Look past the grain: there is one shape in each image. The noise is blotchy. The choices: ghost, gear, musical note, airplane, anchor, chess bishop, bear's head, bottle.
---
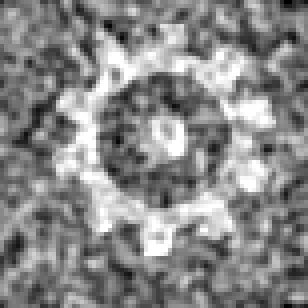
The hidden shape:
gear
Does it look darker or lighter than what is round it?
lighter
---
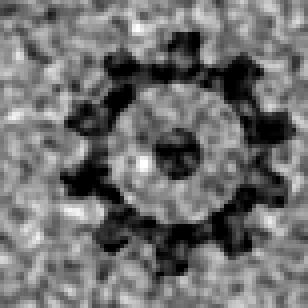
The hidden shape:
gear
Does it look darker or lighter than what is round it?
darker
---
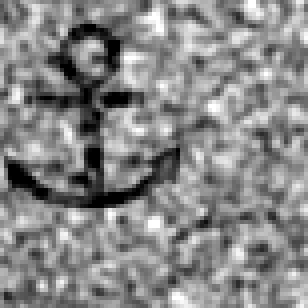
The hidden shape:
anchor
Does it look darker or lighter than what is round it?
darker
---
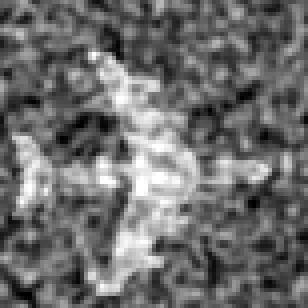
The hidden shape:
airplane
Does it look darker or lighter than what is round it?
lighter
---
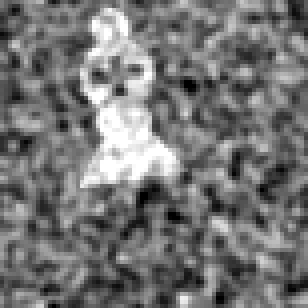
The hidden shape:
chess bishop
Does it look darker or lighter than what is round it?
lighter
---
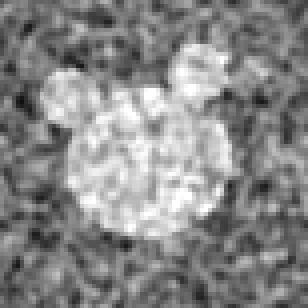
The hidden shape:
bear's head
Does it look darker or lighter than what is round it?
lighter
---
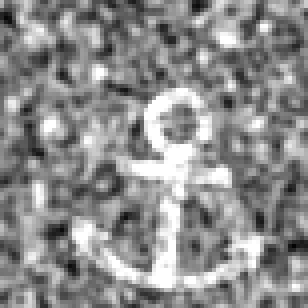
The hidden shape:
anchor
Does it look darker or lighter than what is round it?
lighter
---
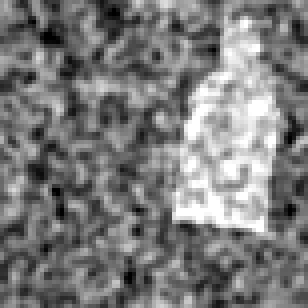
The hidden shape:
bottle
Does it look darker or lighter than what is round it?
lighter
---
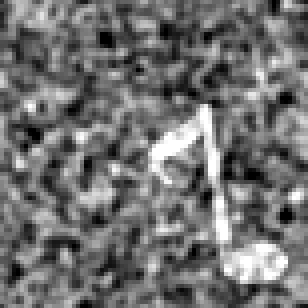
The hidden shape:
musical note
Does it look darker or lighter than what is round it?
lighter
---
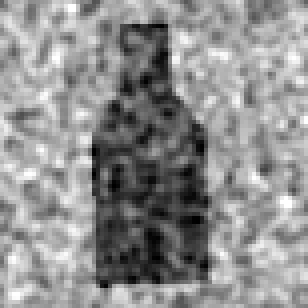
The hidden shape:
bottle
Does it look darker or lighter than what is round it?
darker
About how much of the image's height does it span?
nearly all
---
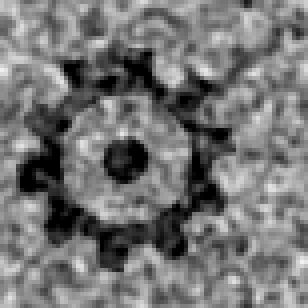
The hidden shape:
gear
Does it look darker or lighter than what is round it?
darker
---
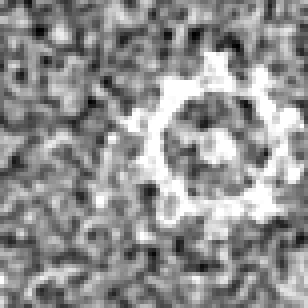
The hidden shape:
gear
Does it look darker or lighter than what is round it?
lighter
